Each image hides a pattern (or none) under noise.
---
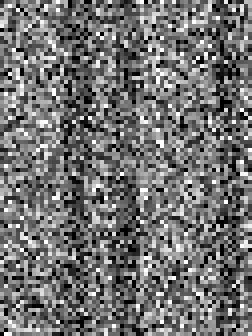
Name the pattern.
bands of columns
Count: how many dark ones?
3
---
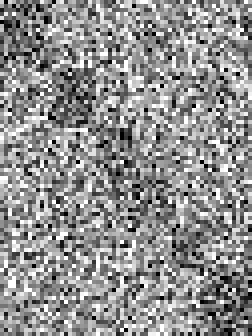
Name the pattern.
blocks along the diagonal
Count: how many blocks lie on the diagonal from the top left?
6
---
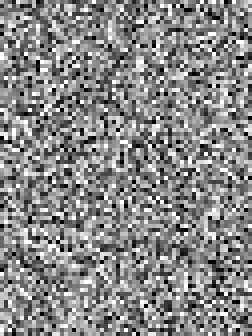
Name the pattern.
only noise
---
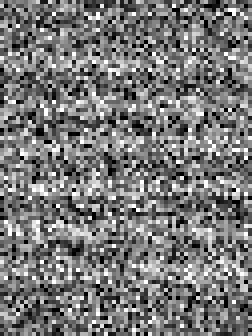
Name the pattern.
bands of rows
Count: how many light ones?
6
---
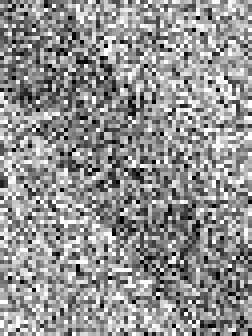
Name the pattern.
a diagonal band
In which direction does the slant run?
top left to bottom right
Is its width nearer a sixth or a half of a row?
a half
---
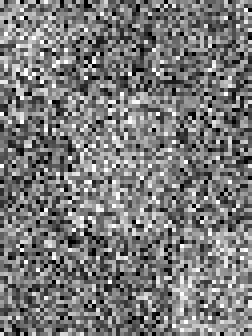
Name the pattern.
blocks along the diagonal
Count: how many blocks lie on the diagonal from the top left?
3
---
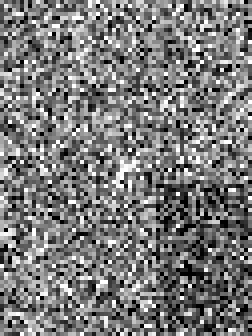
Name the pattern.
one block
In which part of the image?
bottom right
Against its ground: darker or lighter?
darker
